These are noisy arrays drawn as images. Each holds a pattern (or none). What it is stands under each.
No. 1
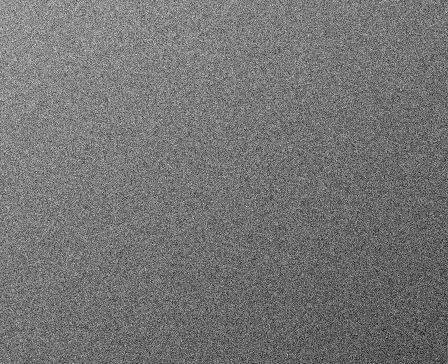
a smooth slope
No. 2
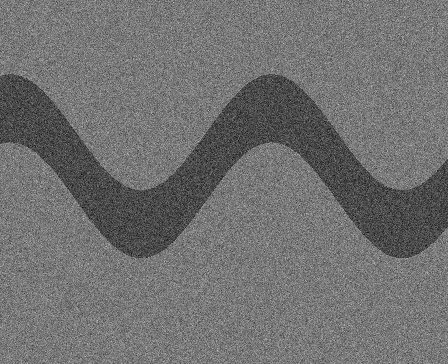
a wavy band
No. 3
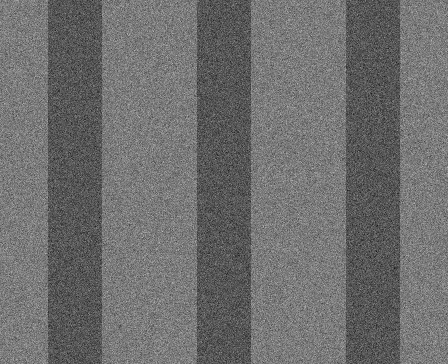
vertical stripes
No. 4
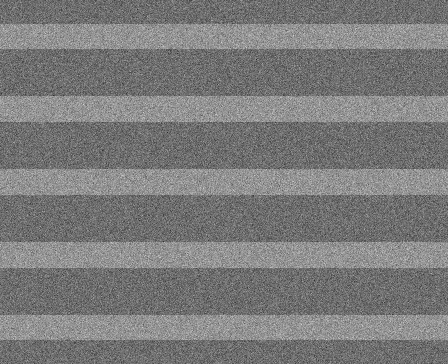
horizontal stripes
